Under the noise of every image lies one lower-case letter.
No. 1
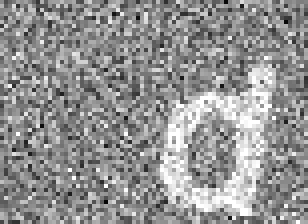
d
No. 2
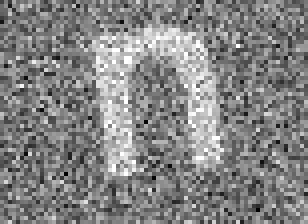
n
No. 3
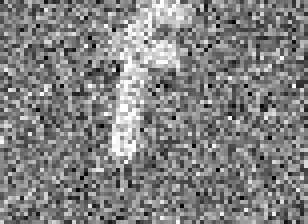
f
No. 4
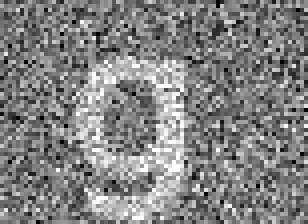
g
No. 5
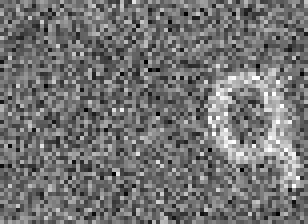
q
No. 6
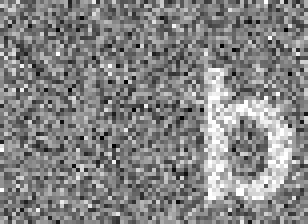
b
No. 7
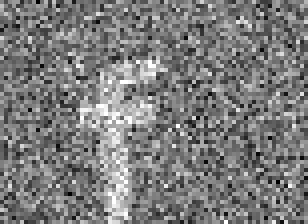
f
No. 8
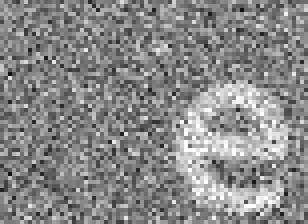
e
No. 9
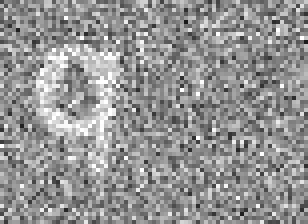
q
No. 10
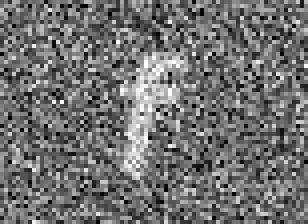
f
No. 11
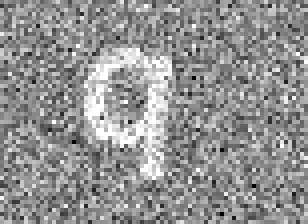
q
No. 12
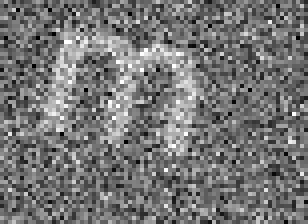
m
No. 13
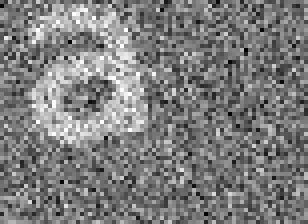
a
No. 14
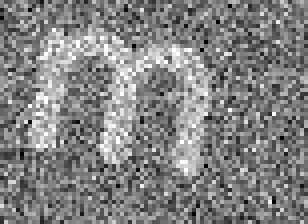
m
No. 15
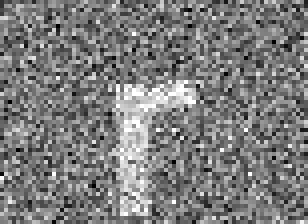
r
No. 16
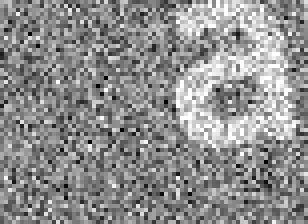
a
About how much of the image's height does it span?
two thirds
